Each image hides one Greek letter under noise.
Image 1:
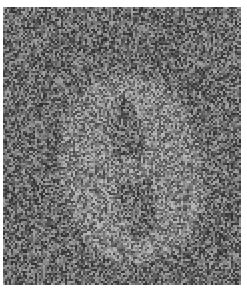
theta
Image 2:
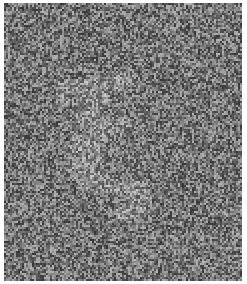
xi
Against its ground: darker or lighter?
lighter
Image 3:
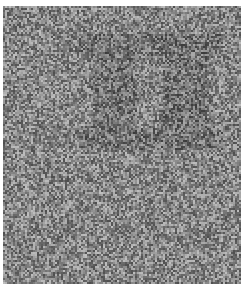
pi
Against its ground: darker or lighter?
darker
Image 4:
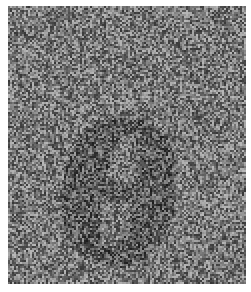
theta
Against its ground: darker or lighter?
darker
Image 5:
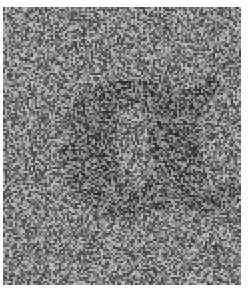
alpha
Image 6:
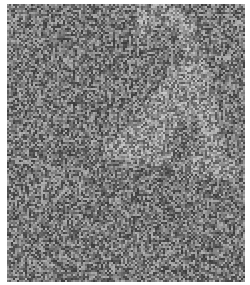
lambda
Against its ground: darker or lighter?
lighter
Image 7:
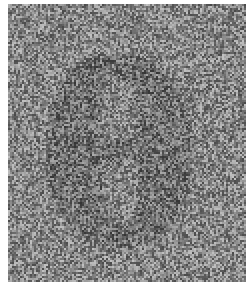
theta
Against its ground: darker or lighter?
darker
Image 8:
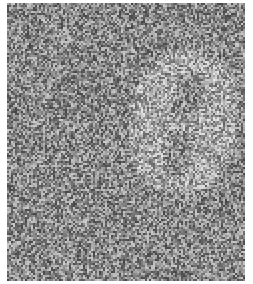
theta
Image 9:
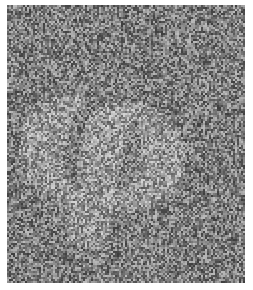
phi
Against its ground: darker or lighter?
lighter
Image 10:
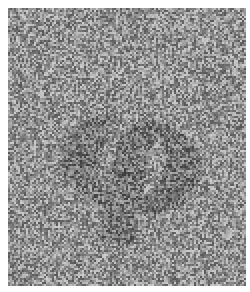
phi
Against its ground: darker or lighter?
darker
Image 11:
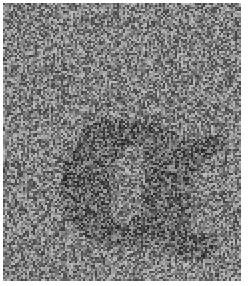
alpha
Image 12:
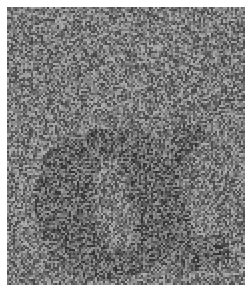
alpha
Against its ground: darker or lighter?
darker
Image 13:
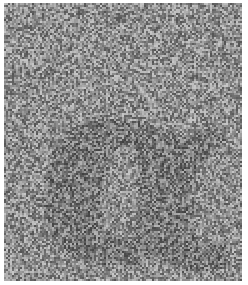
alpha
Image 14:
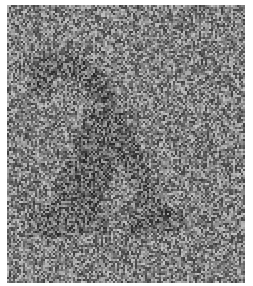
lambda
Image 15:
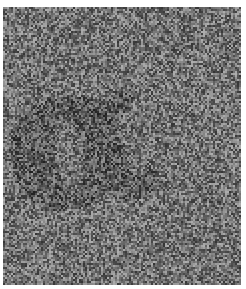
alpha
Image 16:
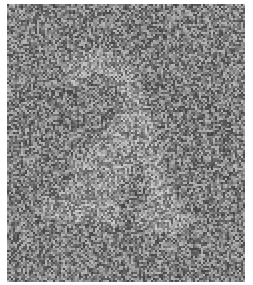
lambda
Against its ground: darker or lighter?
lighter
